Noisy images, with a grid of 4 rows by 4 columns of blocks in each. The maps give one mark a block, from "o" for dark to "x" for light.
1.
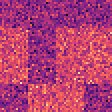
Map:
oooo
xoxx
xoxx
oxxo
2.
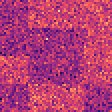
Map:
oxxx
ooox
xoox
oxxo
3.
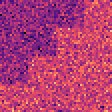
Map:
ooox
ooxx
oxxx
xxxx
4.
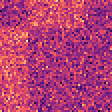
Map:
oxxo
xooo
xooo
xooo
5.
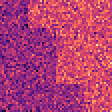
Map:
oxxx
ooxx
ooxx
ooox
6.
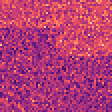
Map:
xxxx
ooxx
oooo
oooo
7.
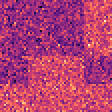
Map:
ooox
ooox
oxxo
xxxx
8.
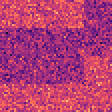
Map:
xxxo
oooo
ooox
xxxx
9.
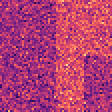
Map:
ooxx
ooxx
ooxo
ooxo
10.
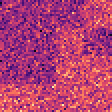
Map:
ooox
ooxo
ooxx
xxxx
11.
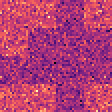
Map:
xxox
xooo
oooo
xxox
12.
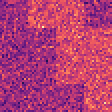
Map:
oxxo
ooxx
ooxx
ooox
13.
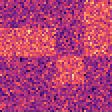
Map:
ooox
xxox
ooxo
oooo
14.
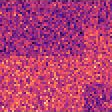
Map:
oooo
ooox
xxxx
xxxo
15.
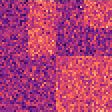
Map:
oxox
oxoo
ooxx
ooxx
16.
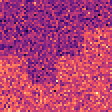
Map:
oooo
ooox
xoxx
xxxx
